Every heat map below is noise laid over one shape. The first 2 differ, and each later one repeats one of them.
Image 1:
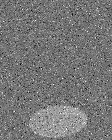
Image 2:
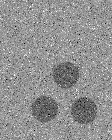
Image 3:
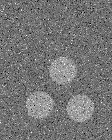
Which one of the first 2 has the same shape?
2
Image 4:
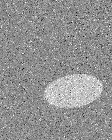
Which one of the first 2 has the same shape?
1
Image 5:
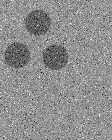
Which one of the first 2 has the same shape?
2
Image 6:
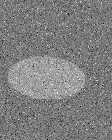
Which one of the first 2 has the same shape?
1
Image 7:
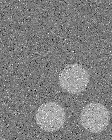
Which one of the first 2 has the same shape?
2
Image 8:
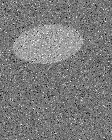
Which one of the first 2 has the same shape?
1
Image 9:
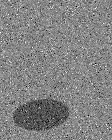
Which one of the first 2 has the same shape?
1
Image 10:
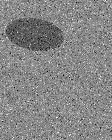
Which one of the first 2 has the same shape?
1
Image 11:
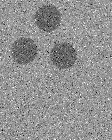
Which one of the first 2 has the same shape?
2
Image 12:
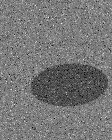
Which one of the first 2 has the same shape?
1
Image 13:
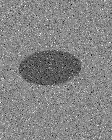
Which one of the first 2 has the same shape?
1
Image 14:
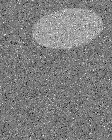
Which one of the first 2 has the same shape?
1
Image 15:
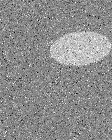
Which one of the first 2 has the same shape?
1
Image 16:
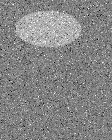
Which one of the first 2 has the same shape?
1
